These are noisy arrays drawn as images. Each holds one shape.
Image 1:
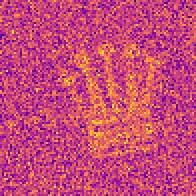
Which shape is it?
chess queen
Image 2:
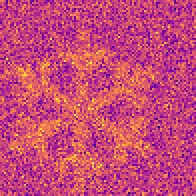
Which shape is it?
snowflake
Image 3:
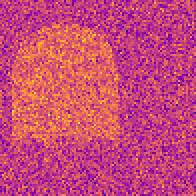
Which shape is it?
ghost
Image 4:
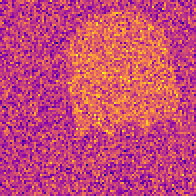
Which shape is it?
ghost
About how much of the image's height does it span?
two thirds
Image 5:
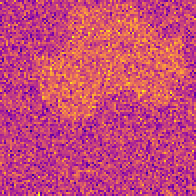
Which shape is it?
car
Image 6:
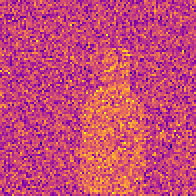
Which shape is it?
bottle
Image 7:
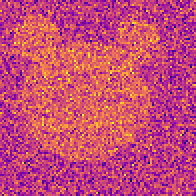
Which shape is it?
bear's head
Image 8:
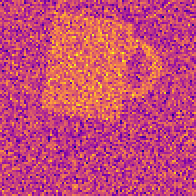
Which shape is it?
cup
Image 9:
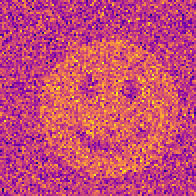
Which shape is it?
smiling face
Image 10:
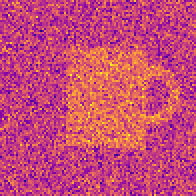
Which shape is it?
cup
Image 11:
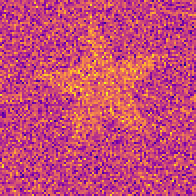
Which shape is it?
star
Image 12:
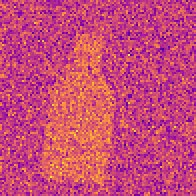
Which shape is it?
bottle
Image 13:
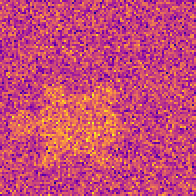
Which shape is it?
turtle
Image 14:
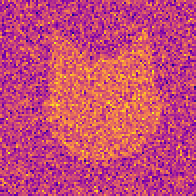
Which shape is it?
cat's head
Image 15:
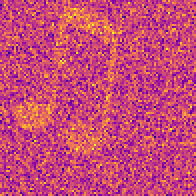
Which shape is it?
pair of musical notes
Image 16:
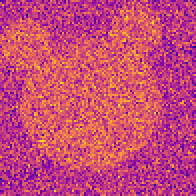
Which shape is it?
bear's head
